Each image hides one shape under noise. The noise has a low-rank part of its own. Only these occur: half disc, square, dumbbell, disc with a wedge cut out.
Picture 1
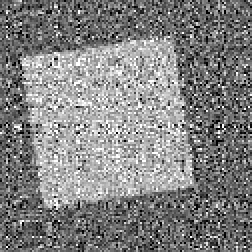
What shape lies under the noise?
square
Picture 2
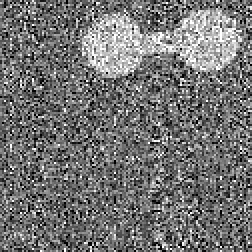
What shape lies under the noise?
dumbbell
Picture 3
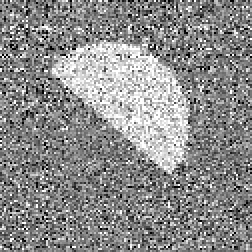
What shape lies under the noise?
half disc
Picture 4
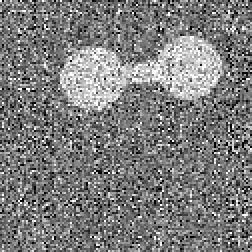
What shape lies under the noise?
dumbbell
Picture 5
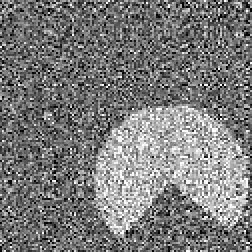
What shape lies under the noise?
disc with a wedge cut out
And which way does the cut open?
down
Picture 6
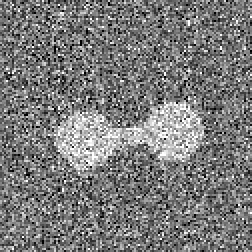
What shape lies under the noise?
dumbbell
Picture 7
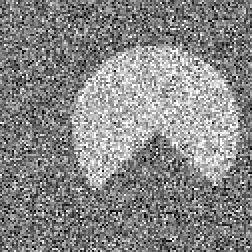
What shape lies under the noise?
disc with a wedge cut out
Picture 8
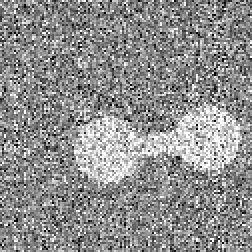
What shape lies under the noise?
dumbbell
